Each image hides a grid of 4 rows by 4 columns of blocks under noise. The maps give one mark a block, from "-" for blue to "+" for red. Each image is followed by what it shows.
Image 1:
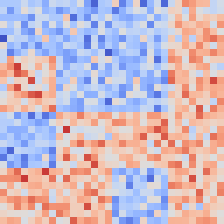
- - - +
+ - - +
- + + +
+ + - +
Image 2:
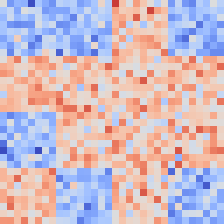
- - + -
+ + + +
- + + +
+ - + -
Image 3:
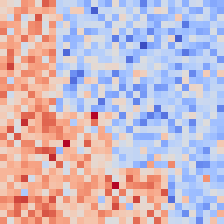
+ - - -
+ - - -
+ + - -
+ + + -
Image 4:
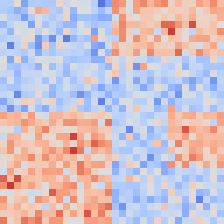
- - + +
- - - -
+ + - +
+ + - -
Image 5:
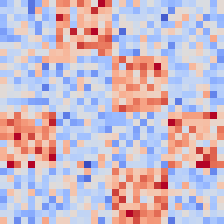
- + - -
- - + -
+ - - +
- - + -
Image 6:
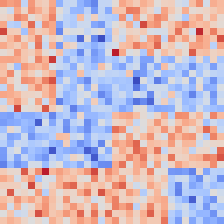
+ - + +
+ - - -
- - + +
+ + + -
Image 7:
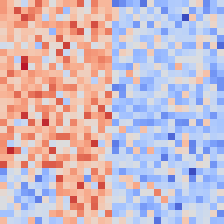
+ + - -
+ + - -
+ + - -
- + - -
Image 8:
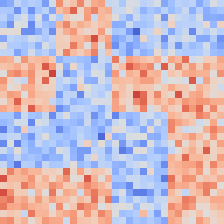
- + - -
+ - + +
- - - +
+ + - +
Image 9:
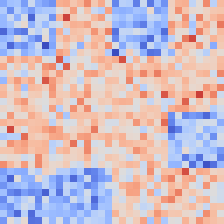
- + - +
+ + + +
+ + + -
- - + +
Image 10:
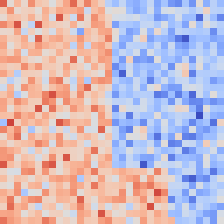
+ + - -
+ + - -
+ + - -
+ + + -
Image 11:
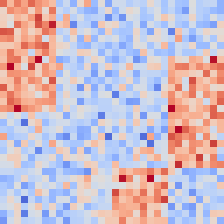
+ - - -
+ - - +
- - - +
- - + -
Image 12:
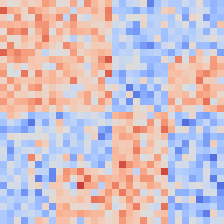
+ + - -
+ + - +
- - + -
- + + -
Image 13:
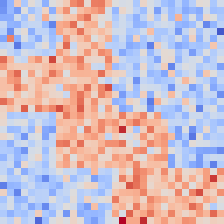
- + - -
+ + - -
- + + -
- - + +
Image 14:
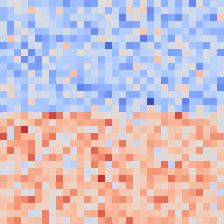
- - - -
- - - -
+ + + +
+ + + +
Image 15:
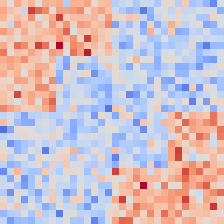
+ + - -
+ - - -
- - - +
- - + +
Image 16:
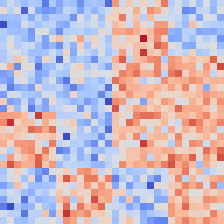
- - + -
- - + +
+ - + +
- + - +
